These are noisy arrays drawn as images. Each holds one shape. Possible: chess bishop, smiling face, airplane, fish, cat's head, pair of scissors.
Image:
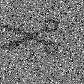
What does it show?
dark pair of scissors
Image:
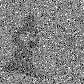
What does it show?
dark chess bishop
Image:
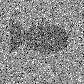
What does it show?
dark fish
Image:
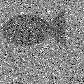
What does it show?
dark fish
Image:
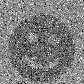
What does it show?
dark smiling face
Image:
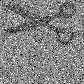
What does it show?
dark pair of scissors
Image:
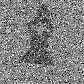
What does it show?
dark chess bishop
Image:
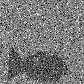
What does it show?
dark fish
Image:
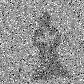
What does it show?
dark chess bishop
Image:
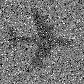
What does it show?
dark airplane
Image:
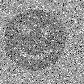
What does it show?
dark smiling face
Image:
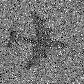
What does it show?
dark airplane
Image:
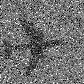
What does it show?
dark airplane
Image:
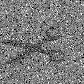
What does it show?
dark pair of scissors
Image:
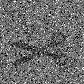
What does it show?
dark pair of scissors
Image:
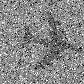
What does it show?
dark airplane
